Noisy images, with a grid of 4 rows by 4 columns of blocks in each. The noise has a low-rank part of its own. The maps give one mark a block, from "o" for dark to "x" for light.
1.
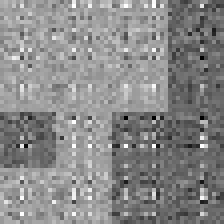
xxxo
xxxo
oxoo
xxoo
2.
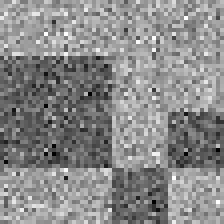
xxxx
ooxx
ooxo
xxox
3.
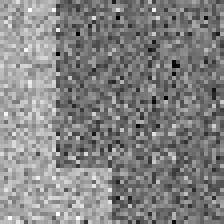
xooo
xooo
xooo
xxoo
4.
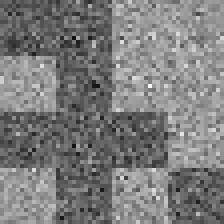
ooxx
xoxx
ooox
xoxo
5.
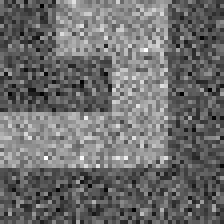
oxxo
ooxo
xxxo
oooo
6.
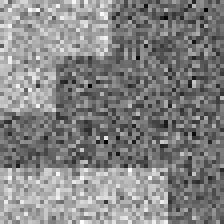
xxoo
xooo
oooo
xxxo
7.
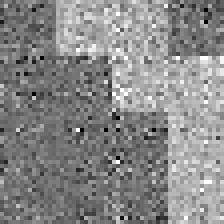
oxxo
ooxx
ooox
ooox
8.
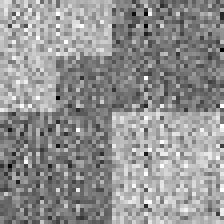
xxoo
xooo
ooxx
ooxx
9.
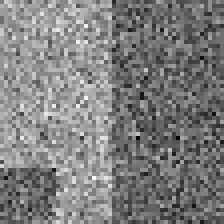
xxoo
xxoo
xxoo
oxoo
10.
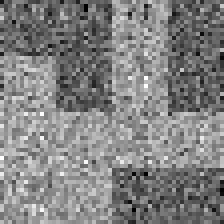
ooxo
xoxo
xxxx
xxoo
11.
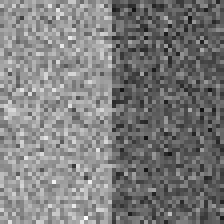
xxoo
xxoo
xxoo
xxoo
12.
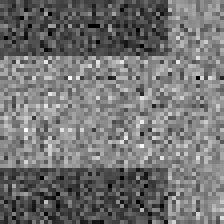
ooox
xxxx
xxxx
ooox
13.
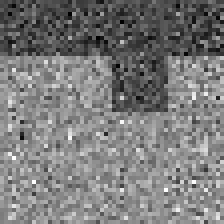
oooo
xxox
xxxx
xxxx
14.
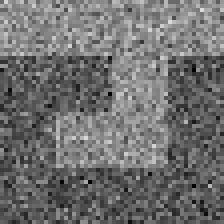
xxxx
ooxo
oxxo
oooo
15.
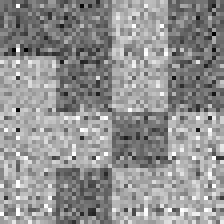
ooxo
xoxo
xxox
xoxx
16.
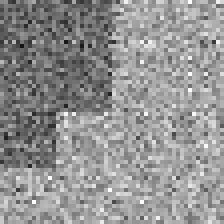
ooxx
ooxx
oxxx
xxxx
